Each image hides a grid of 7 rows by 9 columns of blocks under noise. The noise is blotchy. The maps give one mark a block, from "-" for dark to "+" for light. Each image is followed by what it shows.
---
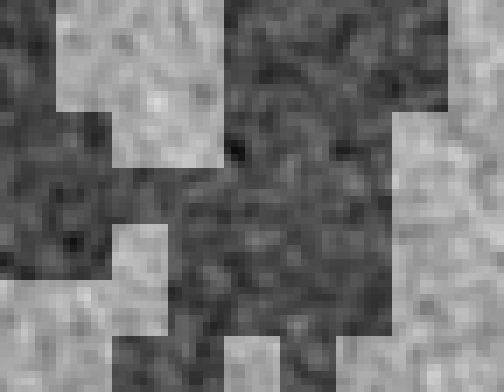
- + + + - - - - +
- + + + - - - - +
- - + + - - - + +
- - - - - - - + +
- - + - - - - + +
+ + + - - - - + +
+ + - - + - + + +
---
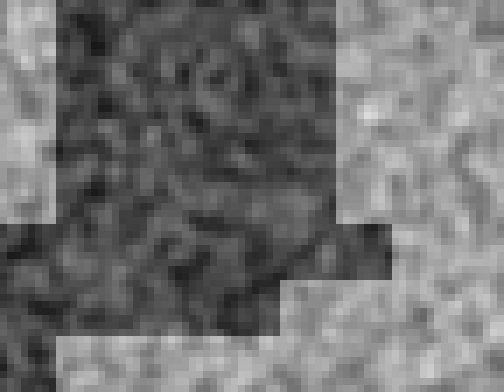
+ - - - - - + + +
+ - - - - - + + +
+ - - - - - + + +
+ - - - - - + + +
- - - - - - - + +
- - - - - + + + +
- + + + + + + + +
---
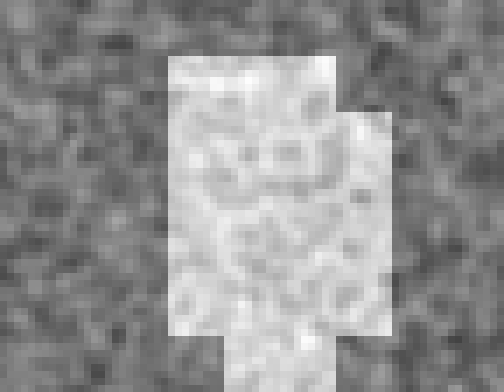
- - - - - - - - -
- - - + + + - - -
- - - + + + + - -
- - - + + + + - -
- - - + + + + - -
- - - + + + + - -
- - - - + + - - -
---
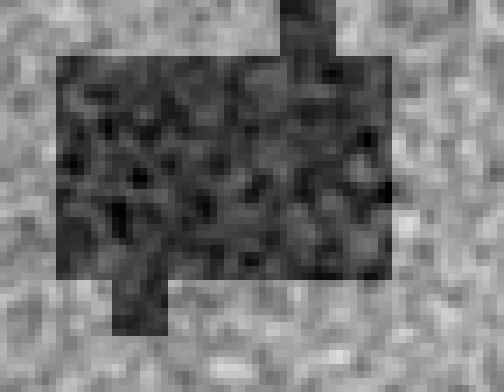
+ + + + + - + + +
+ - - - - - - + +
+ - - - - - - + +
+ - - - - - - + +
+ - - - - - - + +
+ + - + + + + + +
+ + + + + + + + +
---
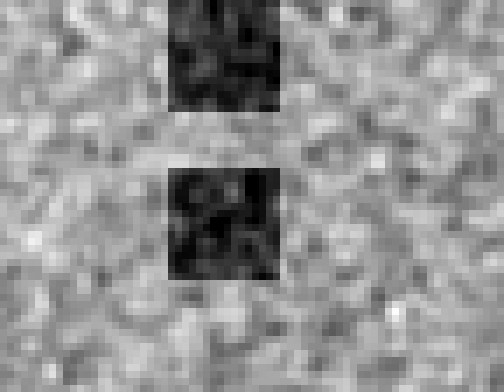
+ + + - - + + + +
+ + + - - + + + +
+ + + + + + + + +
+ + + - - + + + +
+ + + - - + + + +
+ + + + + + + + +
+ + + + + + + + +
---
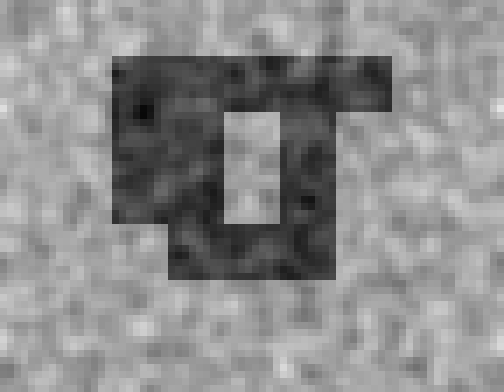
+ + + + + + + + +
+ + - - - - - + +
+ + - - + - + + +
+ + - - + - + + +
+ + + - - - + + +
+ + + + + + + + +
+ + + + + + + + +
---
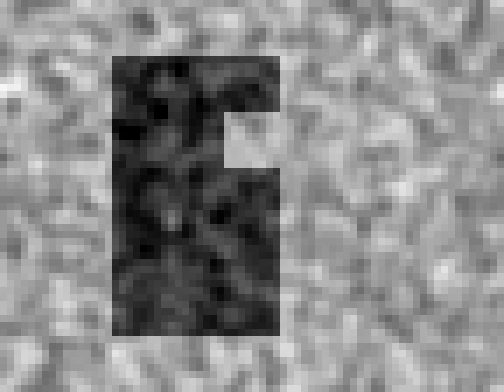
+ + + + + + + + +
+ + - - - + + + +
+ + - - + + + + +
+ + - - - + + + +
+ + - - - + + + +
+ + - - - + + + +
+ + + + + + + + +
